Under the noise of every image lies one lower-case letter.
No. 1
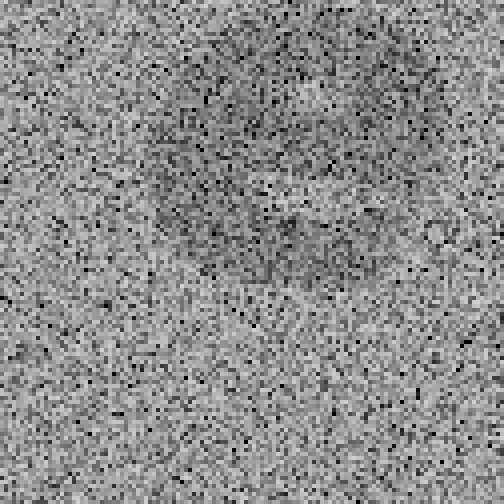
e
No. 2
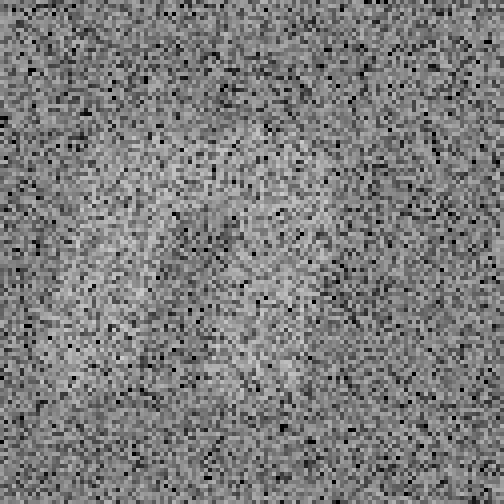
n
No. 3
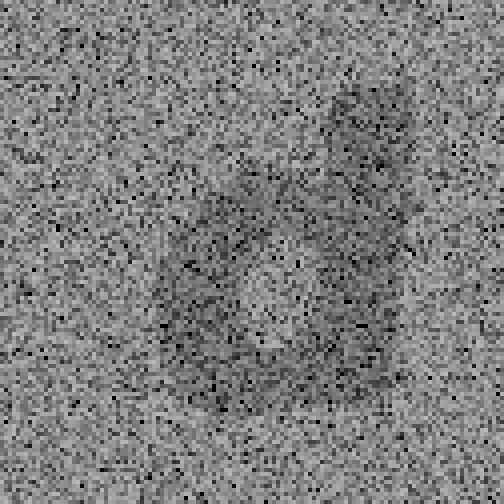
d
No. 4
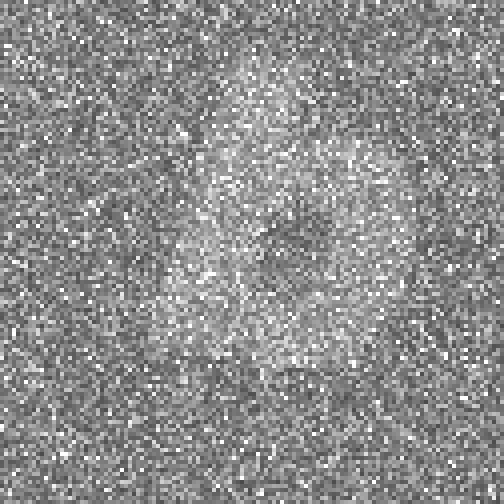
b
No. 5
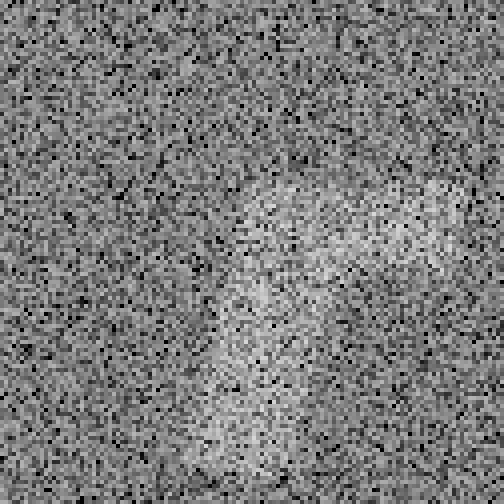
r
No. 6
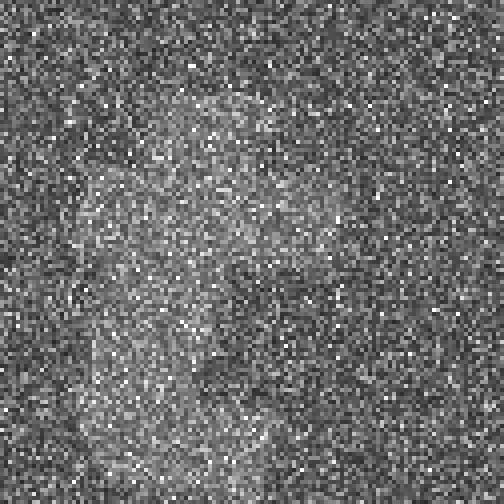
t
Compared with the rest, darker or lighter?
lighter
